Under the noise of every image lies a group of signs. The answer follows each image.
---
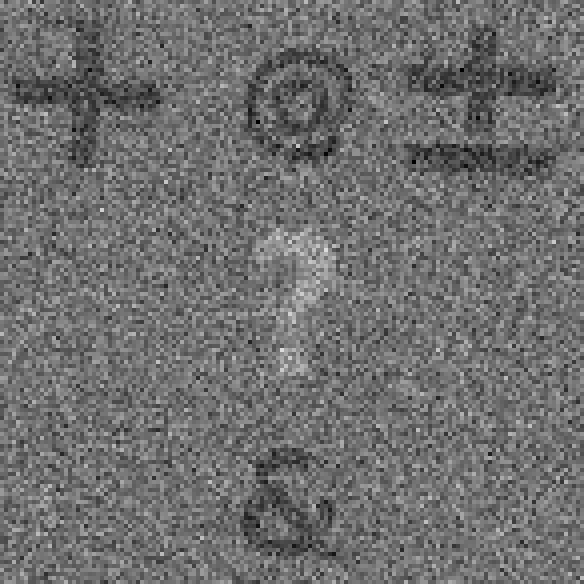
top left: dark plus sign; top middle: dark at sign; top right: dark plus-minus sign; centre: light question mark; bottom middle: dark ampersand
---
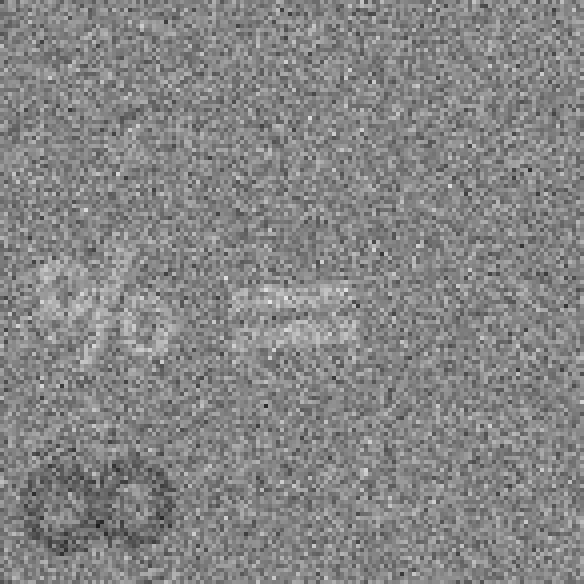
middle left: light percent sign; centre: light equals sign; bottom left: dark infinity sign
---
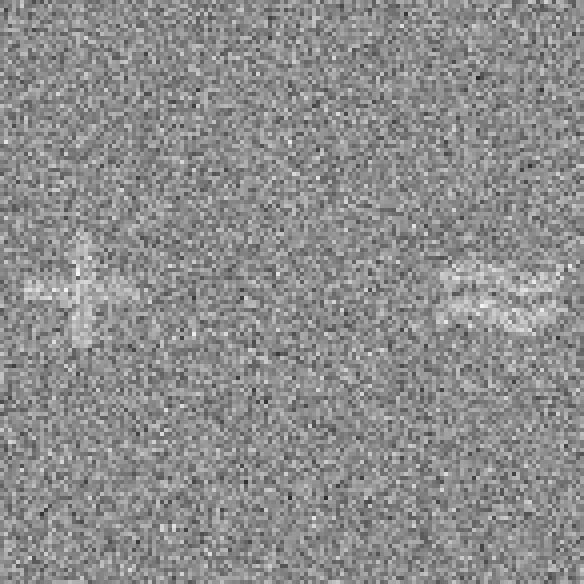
middle left: light plus sign; middle right: light approximately sign
